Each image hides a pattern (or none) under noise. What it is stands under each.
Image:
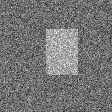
one block
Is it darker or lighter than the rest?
lighter
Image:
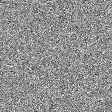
only noise
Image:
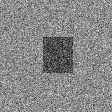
one block
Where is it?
centre
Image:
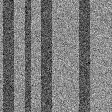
bands of columns
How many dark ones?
4
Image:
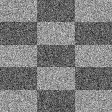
a checkerboard
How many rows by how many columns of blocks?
5 by 3
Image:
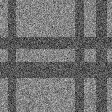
bands of rows crossing bands of columns
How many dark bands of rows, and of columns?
2 and 3
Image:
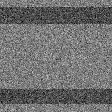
bands of rows
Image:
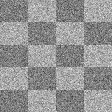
a checkerboard
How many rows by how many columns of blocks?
5 by 4
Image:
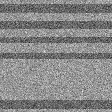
bands of rows
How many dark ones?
5
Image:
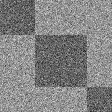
blocks along the diagonal
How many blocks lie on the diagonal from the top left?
3
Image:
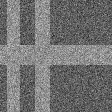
bands of rows crossing bands of columns
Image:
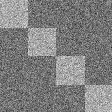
blocks along the diagonal
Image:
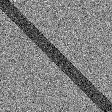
a diagonal band
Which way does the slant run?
top left to bottom right
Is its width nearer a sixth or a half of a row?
a sixth
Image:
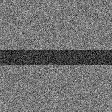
one band of rows
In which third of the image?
middle
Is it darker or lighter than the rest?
darker
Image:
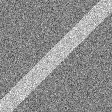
a diagonal band
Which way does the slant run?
bottom left to top right
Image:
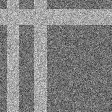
bands of rows crossing bands of columns
